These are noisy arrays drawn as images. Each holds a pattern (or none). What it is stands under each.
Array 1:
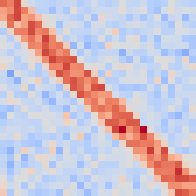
a diagonal band
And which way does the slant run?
top left to bottom right
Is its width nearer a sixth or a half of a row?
a sixth
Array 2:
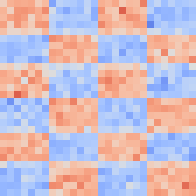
a checkerboard
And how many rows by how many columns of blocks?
6 by 4
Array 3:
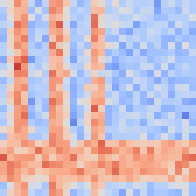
bands of rows crossing bands of columns
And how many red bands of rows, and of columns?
1 and 3
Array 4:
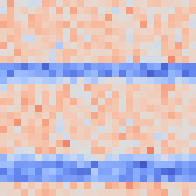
bands of rows
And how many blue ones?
2
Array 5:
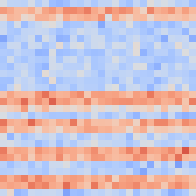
bands of rows
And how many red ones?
5
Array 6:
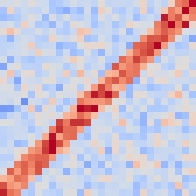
a diagonal band
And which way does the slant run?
bottom left to top right
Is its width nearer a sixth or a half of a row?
a sixth
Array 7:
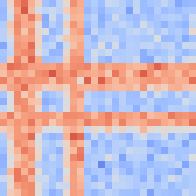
bands of rows crossing bands of columns
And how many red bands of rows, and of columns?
2 and 2
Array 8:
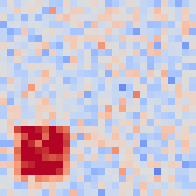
one block
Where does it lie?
bottom left
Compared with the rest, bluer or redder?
redder
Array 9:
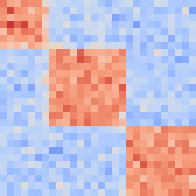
blocks along the diagonal
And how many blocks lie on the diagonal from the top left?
3
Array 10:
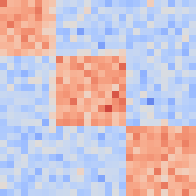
blocks along the diagonal
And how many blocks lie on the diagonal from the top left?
3
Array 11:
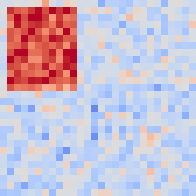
one block
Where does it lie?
top left
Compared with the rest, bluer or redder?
redder
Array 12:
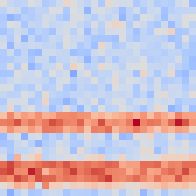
bands of rows
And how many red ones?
2
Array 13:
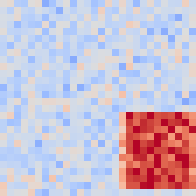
one block
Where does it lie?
bottom right
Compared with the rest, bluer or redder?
redder
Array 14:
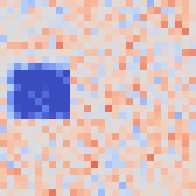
one block
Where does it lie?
middle left
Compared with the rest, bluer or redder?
bluer
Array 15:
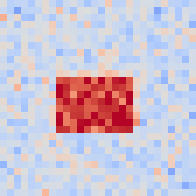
one block
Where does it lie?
centre
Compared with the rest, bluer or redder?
redder
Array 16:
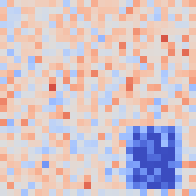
one block
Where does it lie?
bottom right
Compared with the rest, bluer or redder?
bluer
